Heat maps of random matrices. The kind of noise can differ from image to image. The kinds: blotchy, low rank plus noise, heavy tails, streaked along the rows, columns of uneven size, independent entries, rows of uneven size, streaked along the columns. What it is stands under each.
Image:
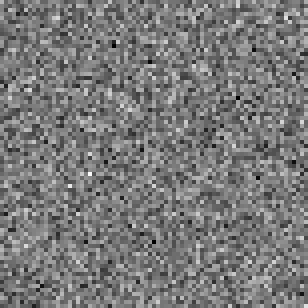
independent entries
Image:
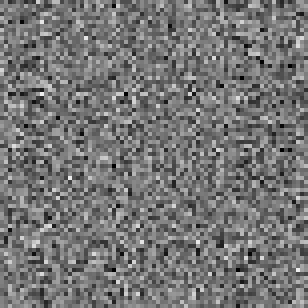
low rank plus noise
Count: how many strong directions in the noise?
three or four
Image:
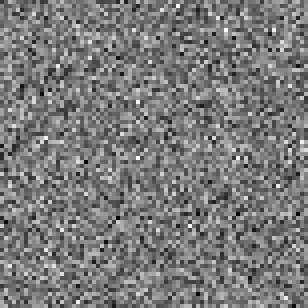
independent entries
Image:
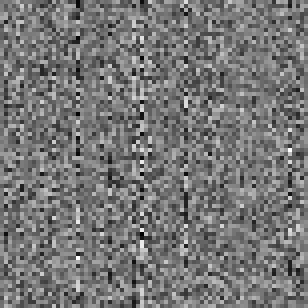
columns of uneven size
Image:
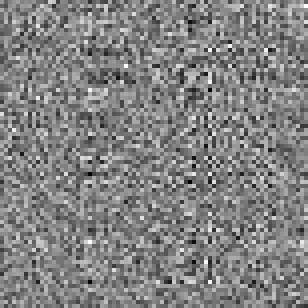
low rank plus noise
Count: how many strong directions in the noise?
one
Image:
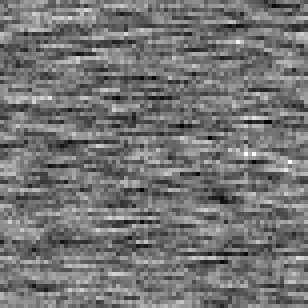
streaked along the rows
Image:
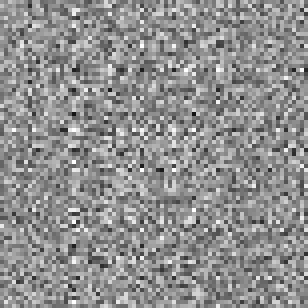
low rank plus noise
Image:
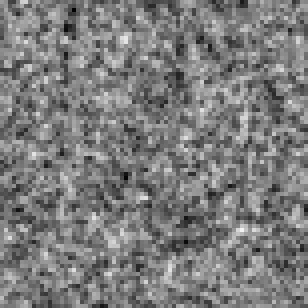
blotchy
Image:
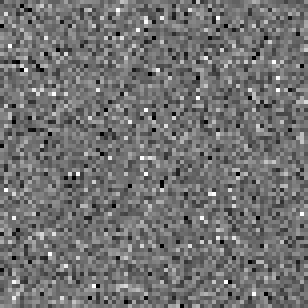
heavy tails
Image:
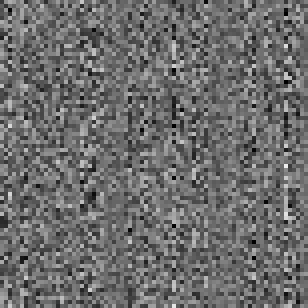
columns of uneven size
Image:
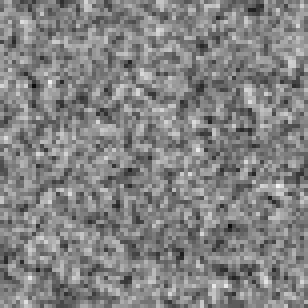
blotchy
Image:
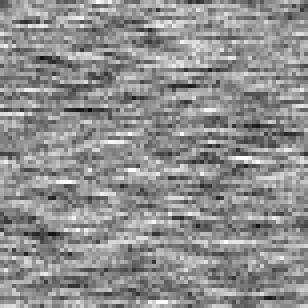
streaked along the rows
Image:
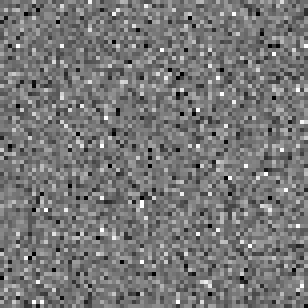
heavy tails
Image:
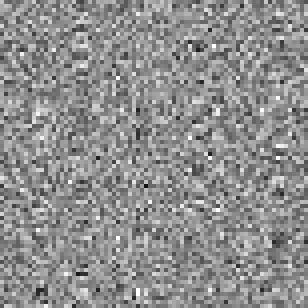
low rank plus noise
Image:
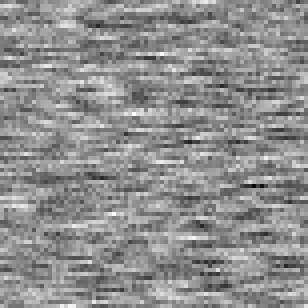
streaked along the rows
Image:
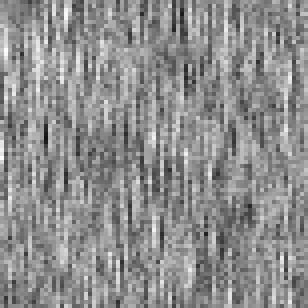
streaked along the columns
